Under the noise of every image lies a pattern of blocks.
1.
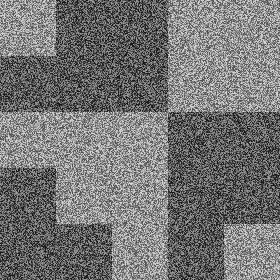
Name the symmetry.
mirrored about the diagonal from the bottom left
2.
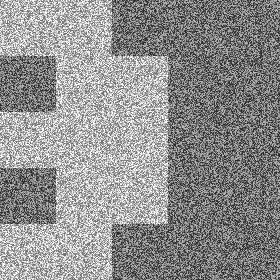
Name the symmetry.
top and bottom mirror each other
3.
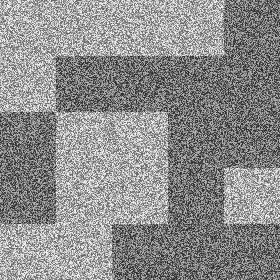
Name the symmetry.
no symmetry
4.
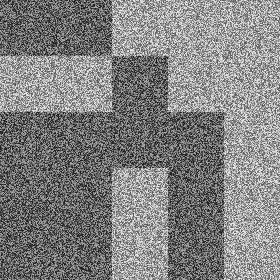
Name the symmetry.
no symmetry
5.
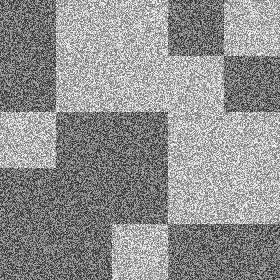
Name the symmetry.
mirrored about the diagonal from the bottom left
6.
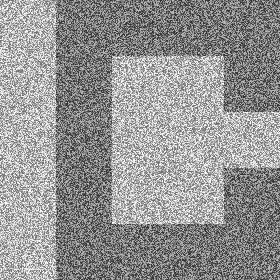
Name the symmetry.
top and bottom mirror each other
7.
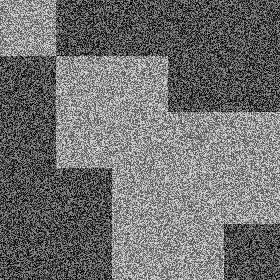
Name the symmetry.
mirrored about the diagonal from the top left
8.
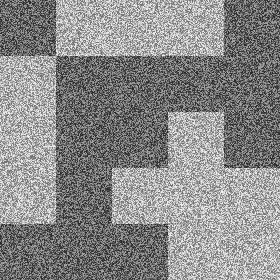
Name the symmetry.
mirrored about the diagonal from the top left
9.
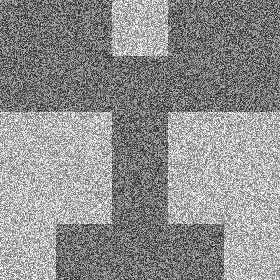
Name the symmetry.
left and right mirror each other
